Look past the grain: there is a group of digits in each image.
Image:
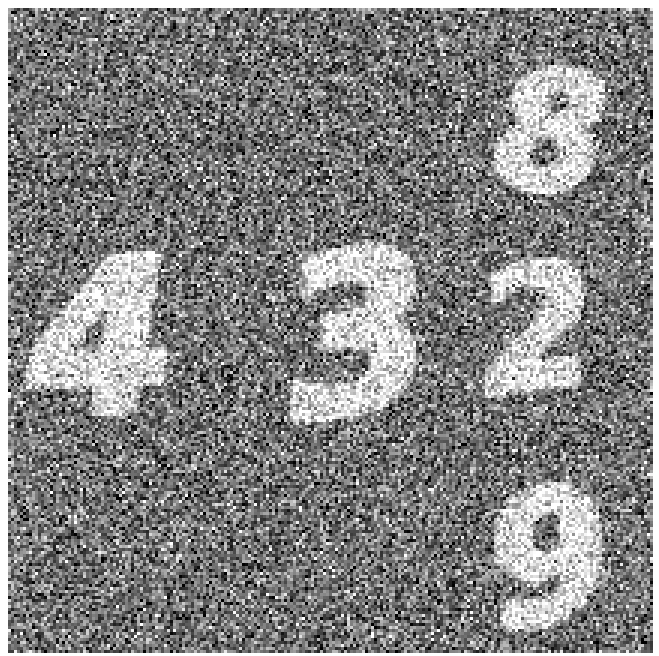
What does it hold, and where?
top right: 8; middle left: 4; centre: 3; middle right: 2; bottom right: 9
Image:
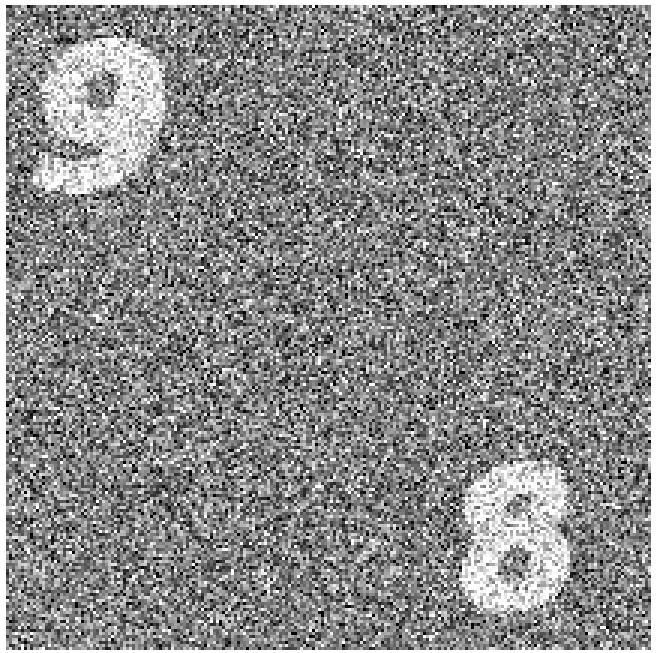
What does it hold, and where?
top left: 9; bottom right: 8
